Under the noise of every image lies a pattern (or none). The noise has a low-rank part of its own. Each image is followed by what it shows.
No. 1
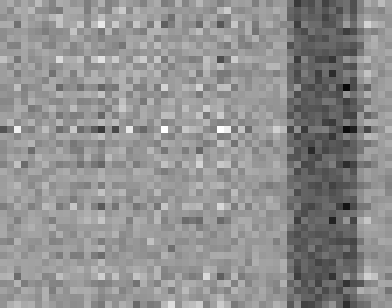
one vertical stripe
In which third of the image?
right
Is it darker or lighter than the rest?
darker
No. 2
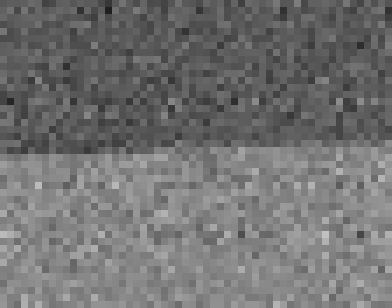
a sharp edge
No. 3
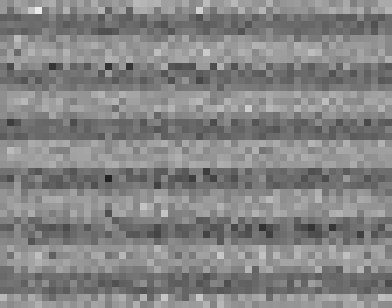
horizontal stripes
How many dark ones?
6
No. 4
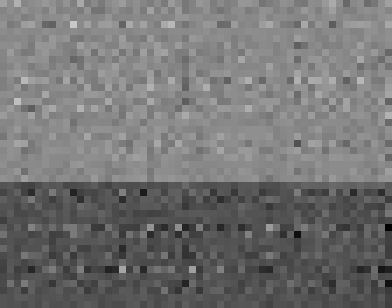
a sharp edge
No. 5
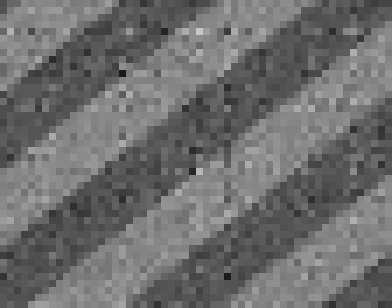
diagonal stripes
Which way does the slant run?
bottom left to top right
